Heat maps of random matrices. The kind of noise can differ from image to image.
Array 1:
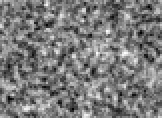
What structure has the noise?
blotchy
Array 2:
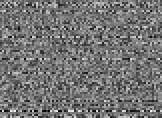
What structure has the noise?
rows of uneven size
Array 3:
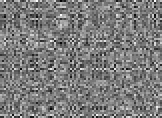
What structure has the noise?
low rank plus noise
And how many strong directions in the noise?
two
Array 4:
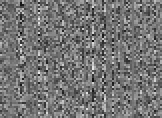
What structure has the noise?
columns of uneven size
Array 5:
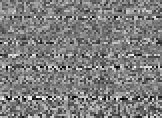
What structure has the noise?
rows of uneven size
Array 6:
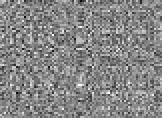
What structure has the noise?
low rank plus noise
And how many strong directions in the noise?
three or four
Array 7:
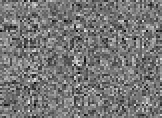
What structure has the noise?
low rank plus noise
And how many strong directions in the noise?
five to eight
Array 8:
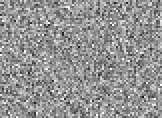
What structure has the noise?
independent entries
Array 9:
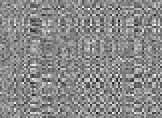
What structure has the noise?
low rank plus noise
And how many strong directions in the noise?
one
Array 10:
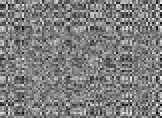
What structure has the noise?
low rank plus noise
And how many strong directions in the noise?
one
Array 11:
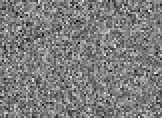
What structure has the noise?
independent entries
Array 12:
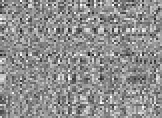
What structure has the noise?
low rank plus noise
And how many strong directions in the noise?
two
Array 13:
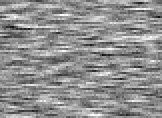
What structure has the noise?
streaked along the rows
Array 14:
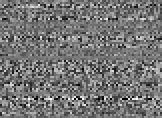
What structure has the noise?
rows of uneven size
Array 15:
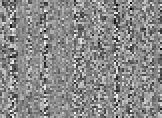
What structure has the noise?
columns of uneven size
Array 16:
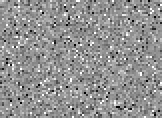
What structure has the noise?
heavy tails
